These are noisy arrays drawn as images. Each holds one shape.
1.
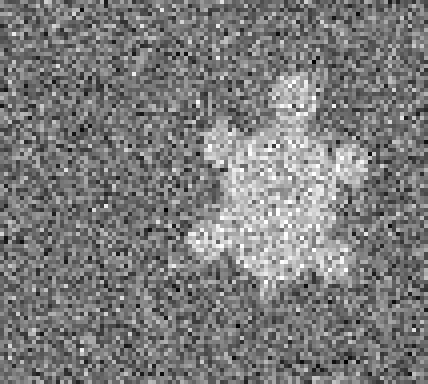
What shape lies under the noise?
turtle
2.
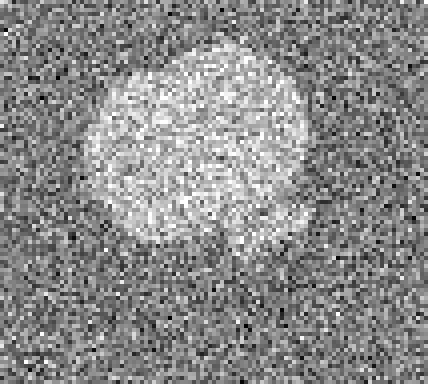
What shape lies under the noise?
apple
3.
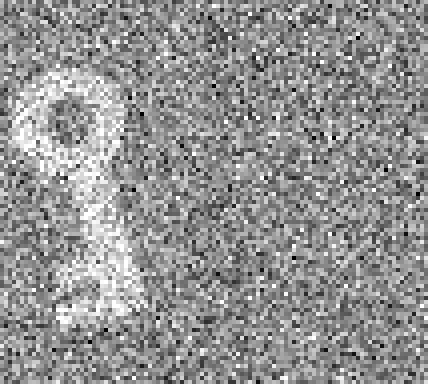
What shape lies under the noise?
key
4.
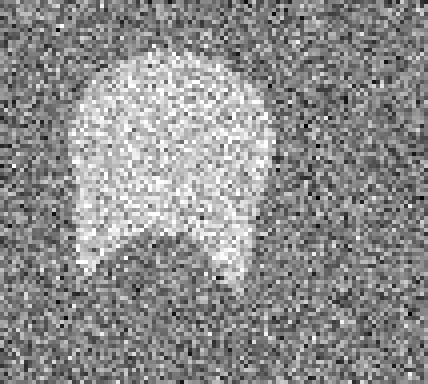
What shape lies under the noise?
cat's head
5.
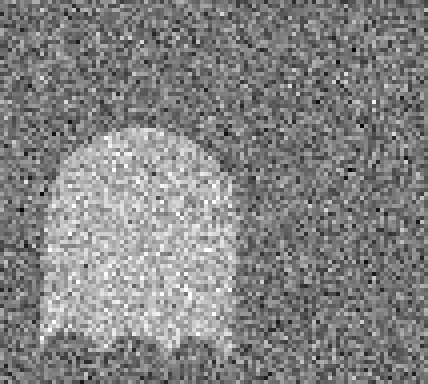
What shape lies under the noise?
ghost
